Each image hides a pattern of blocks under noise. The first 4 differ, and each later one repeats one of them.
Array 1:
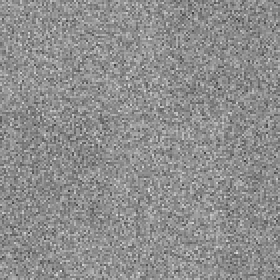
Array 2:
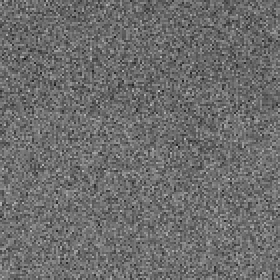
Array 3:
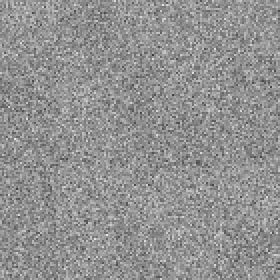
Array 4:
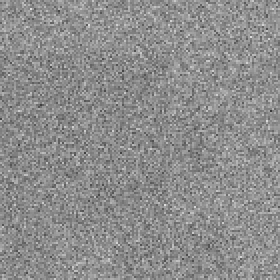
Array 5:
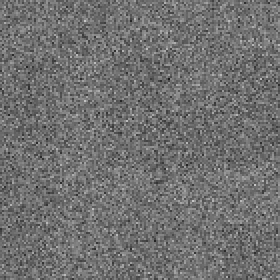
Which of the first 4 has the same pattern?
3
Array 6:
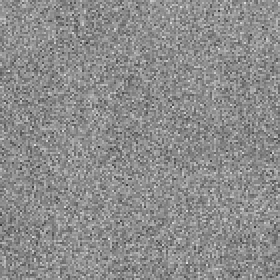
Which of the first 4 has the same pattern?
3
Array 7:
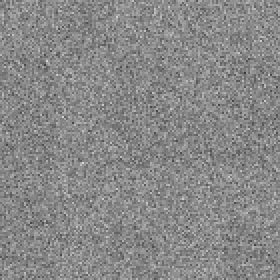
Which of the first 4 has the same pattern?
3
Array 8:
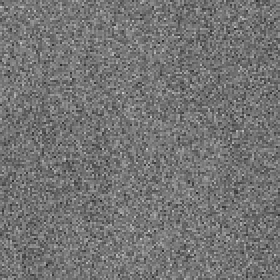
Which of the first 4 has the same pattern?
1
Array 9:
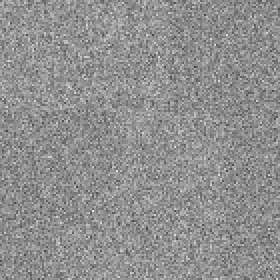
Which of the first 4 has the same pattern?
1
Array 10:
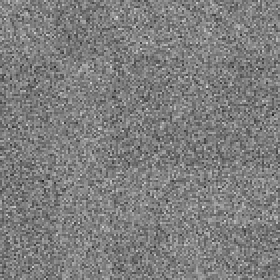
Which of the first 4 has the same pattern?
3
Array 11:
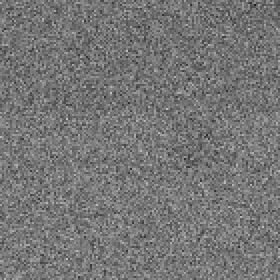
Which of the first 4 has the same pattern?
2
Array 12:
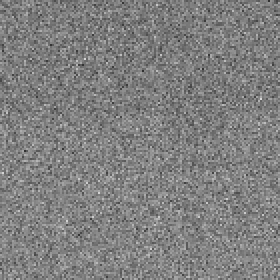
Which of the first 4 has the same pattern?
2
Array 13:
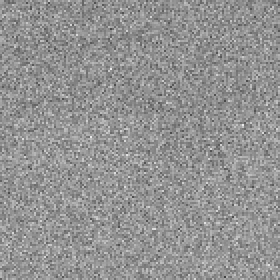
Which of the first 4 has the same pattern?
2
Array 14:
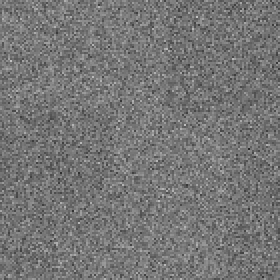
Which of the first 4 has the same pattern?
1
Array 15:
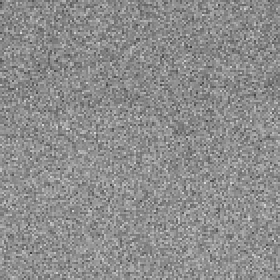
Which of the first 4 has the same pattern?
2
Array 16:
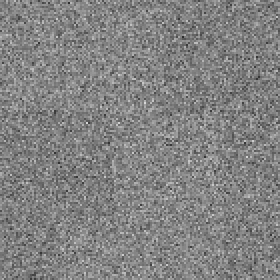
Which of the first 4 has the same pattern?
1
